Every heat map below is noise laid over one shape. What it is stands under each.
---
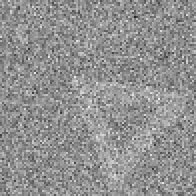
triangle frame
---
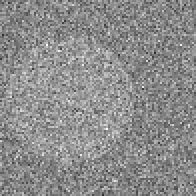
disc
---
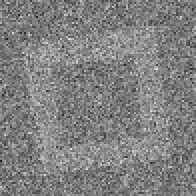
square frame
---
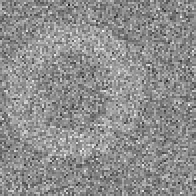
ring
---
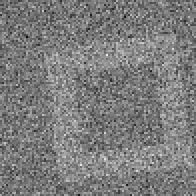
square frame
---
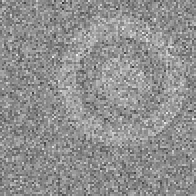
bullseye
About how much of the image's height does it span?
two thirds
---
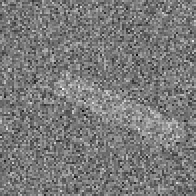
bar
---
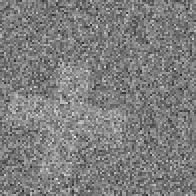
cross
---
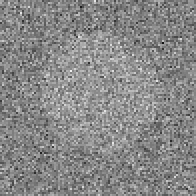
disc
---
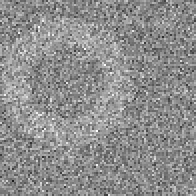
ring
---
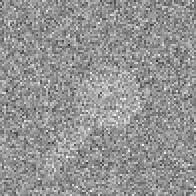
lollipop
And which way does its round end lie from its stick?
up and right
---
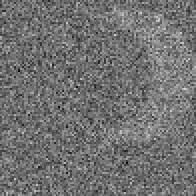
crescent
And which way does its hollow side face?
left
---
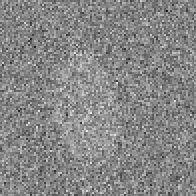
ellipse
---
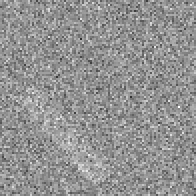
bar
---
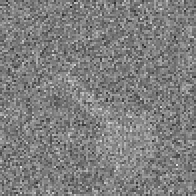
lollipop
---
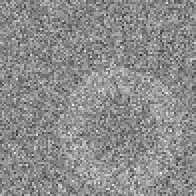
ring
